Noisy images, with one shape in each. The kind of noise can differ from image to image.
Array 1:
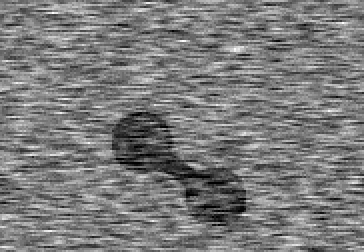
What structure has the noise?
streaked along the rows
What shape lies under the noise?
dumbbell
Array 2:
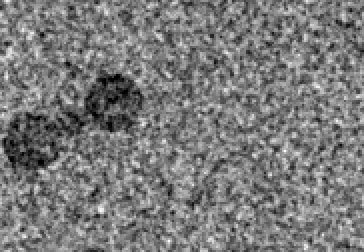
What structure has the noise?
blotchy
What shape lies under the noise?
dumbbell
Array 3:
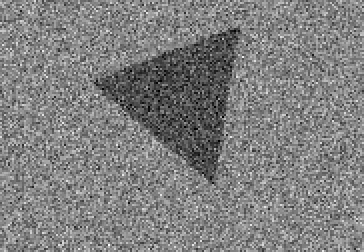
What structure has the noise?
independent entries
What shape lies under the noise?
triangle
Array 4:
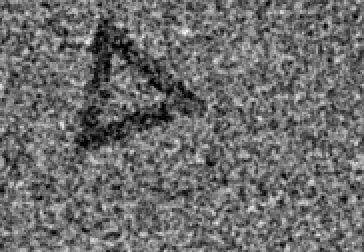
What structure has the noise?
blotchy
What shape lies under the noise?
triangle frame
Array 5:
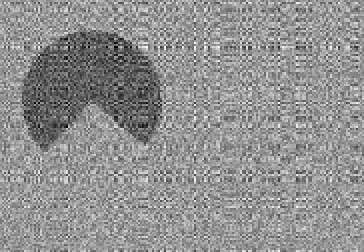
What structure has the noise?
low rank plus noise
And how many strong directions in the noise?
one
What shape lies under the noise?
disc with a wedge cut out
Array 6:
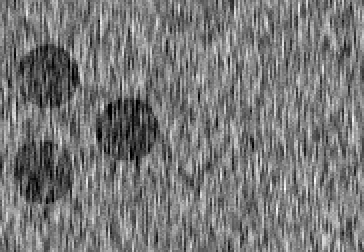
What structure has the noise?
streaked along the columns
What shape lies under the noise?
three dots
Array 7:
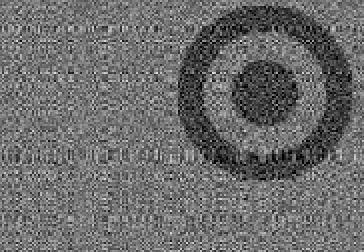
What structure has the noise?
low rank plus noise
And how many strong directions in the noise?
two
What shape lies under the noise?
bullseye
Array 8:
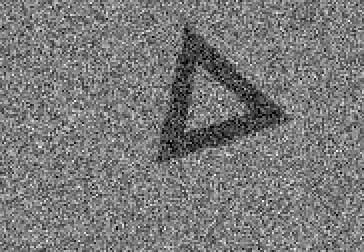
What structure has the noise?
independent entries
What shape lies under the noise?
triangle frame
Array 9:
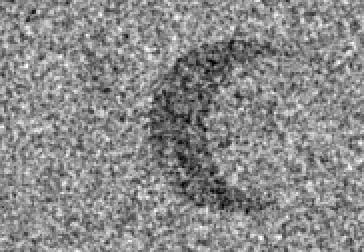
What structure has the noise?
blotchy
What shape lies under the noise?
crescent
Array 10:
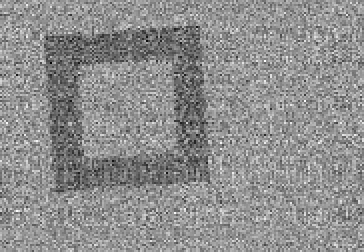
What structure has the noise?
low rank plus noise
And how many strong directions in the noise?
five to eight
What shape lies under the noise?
square frame
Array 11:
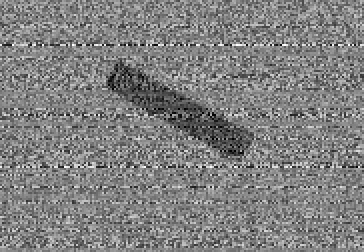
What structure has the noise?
rows of uneven size
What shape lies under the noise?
bar
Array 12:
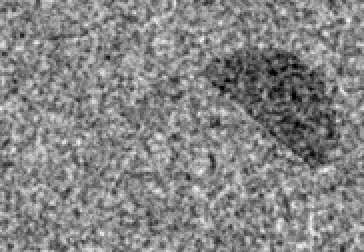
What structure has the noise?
blotchy
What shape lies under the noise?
half disc
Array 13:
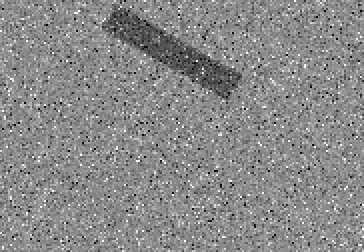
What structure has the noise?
heavy tails
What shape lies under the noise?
bar
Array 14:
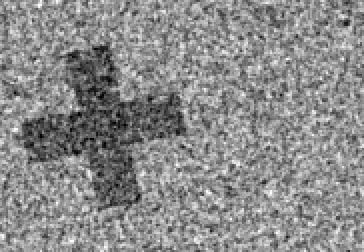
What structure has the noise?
blotchy
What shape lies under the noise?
cross
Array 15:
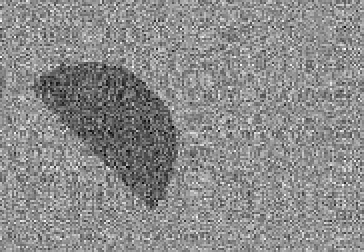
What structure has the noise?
low rank plus noise
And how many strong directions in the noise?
three or four
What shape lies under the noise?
half disc
